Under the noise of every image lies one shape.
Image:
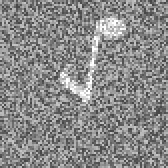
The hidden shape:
musical note
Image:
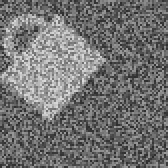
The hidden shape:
cup
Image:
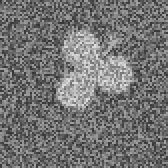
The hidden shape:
club
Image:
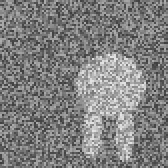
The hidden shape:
rabbit's head
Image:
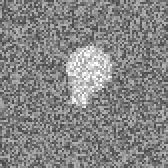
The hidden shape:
light bulb
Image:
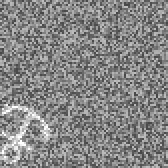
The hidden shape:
anchor
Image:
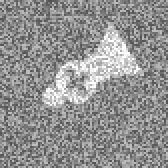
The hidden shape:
chess bishop
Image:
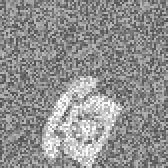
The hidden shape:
telephone
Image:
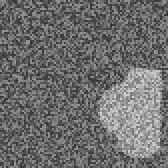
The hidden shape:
cloud
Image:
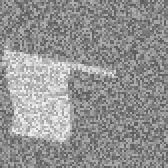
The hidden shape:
flag
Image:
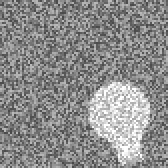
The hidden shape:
light bulb
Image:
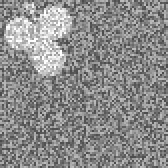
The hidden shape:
club
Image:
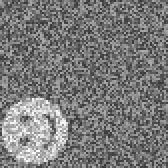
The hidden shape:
smiling face
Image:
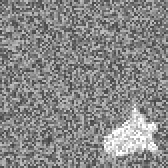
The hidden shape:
bell
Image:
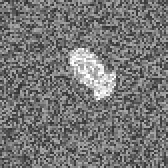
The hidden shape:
footprint
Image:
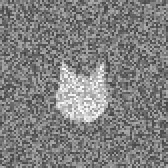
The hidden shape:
cat's head
